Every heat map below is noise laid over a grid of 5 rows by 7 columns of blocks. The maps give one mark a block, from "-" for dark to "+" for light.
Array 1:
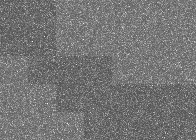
- - + + + + +
- - + + + + +
+ - - - + + +
+ + - - - - -
+ + + - - - -
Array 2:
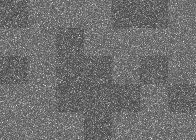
- + + + - - +
+ + - + + + +
- + - - + - +
+ + - - - + -
+ + + - + + +
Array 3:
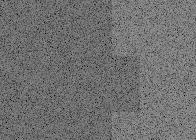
- - - - + + +
- - - - + + +
- - - - - + +
- - - - - + +
- - - - + + +
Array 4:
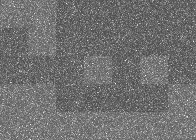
+ + - - - - -
- + - - - - -
- - - + - + -
+ + - - - - +
+ + + + + + +
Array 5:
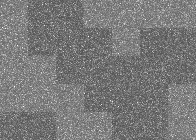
+ - - + + + +
+ - - - + - -
+ + - - - - -
+ + + - - - +
- - + + - - +
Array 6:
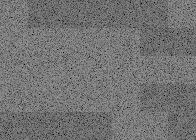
+ - - - - - +
+ + + + + - -
+ + + + + + +
+ + + + + - -
- - - - + + -
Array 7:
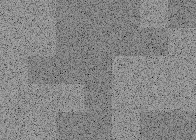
+ + - - - + -
+ + - - - - +
+ - - - + + +
+ + + - + + +
+ + - - + - -
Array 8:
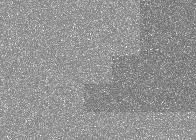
+ + + + + - -
+ + + + + - -
+ + + + - - -
+ + + - - - -
+ + + + + + +
